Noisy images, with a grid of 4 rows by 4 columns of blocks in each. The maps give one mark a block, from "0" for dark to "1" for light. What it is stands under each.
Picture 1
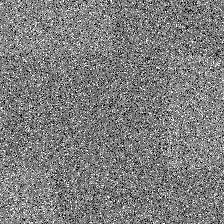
1 1 0 0
0 0 0 1
0 0 0 1
1 0 0 0
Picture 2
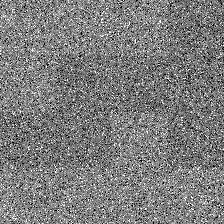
1 1 1 0
1 0 0 0
0 0 1 0
1 1 1 1
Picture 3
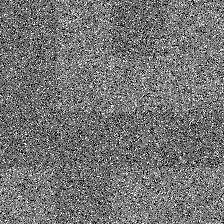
0 1 0 1
0 1 1 1
0 0 0 0
1 0 1 1
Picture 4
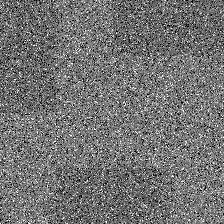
0 1 0 0
0 1 1 1
1 1 1 1
1 0 0 1
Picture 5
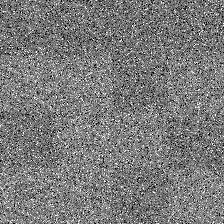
0 0 0 0
1 1 0 1
0 1 1 0
1 1 0 1
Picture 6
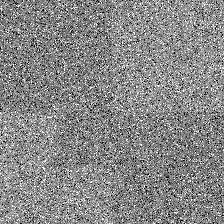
0 0 1 1
0 0 1 1
1 0 0 0
1 1 0 0
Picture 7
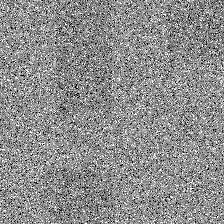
1 0 1 0
1 0 1 1
1 1 1 1
1 0 1 1
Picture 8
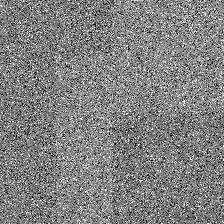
0 0 1 1
0 1 1 1
0 1 0 0
0 1 0 0
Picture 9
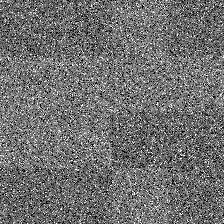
0 0 1 0
1 1 1 1
1 1 0 0
0 0 1 0
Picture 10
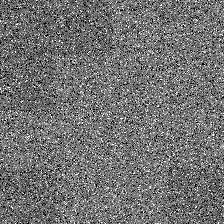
0 0 1 1
0 1 1 1
1 1 1 1
0 1 1 0
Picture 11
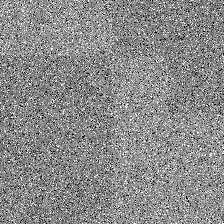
1 1 0 0
0 0 1 0
0 0 1 1
0 0 1 1
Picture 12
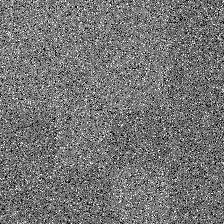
1 1 1 0
1 1 1 0
0 1 0 0
0 0 1 0
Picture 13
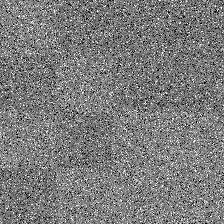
1 0 0 0
0 1 0 0
1 0 1 1
0 1 1 1
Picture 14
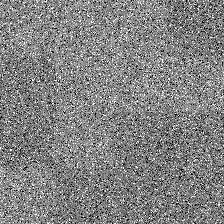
1 1 1 0
0 1 1 1
0 1 0 0
1 0 0 0
